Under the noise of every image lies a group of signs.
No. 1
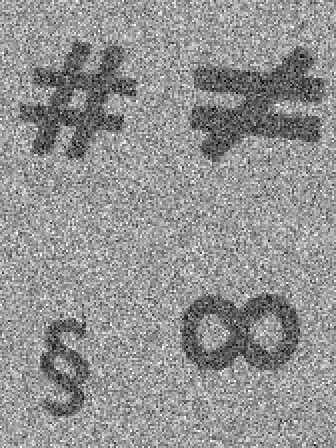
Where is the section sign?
bottom left
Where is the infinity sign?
bottom right
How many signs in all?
4
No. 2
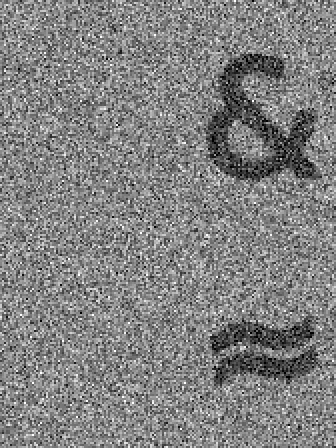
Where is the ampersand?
top right
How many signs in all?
2
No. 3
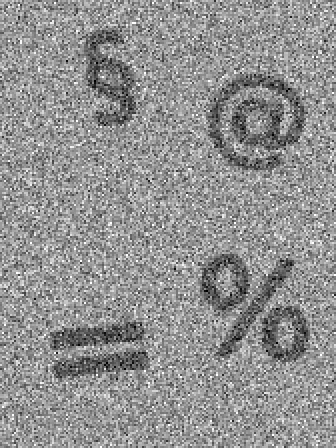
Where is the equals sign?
bottom left
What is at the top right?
at sign
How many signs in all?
4
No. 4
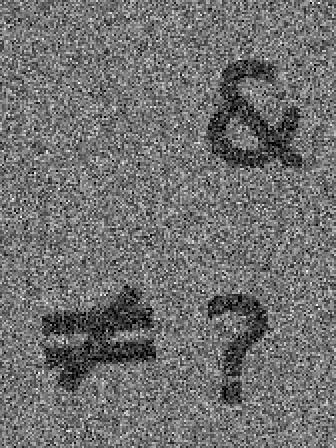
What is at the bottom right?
question mark
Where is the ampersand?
top right
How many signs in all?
3
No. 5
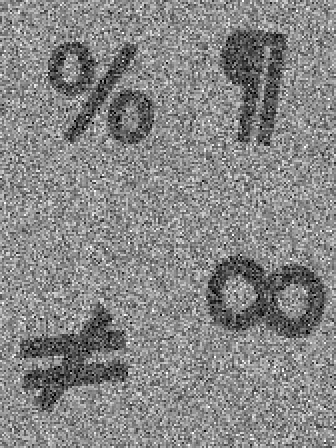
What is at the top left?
percent sign
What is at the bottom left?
not-equal sign
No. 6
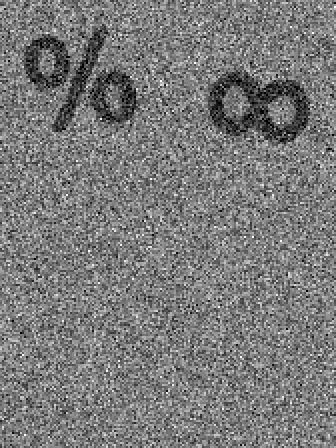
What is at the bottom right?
nothing
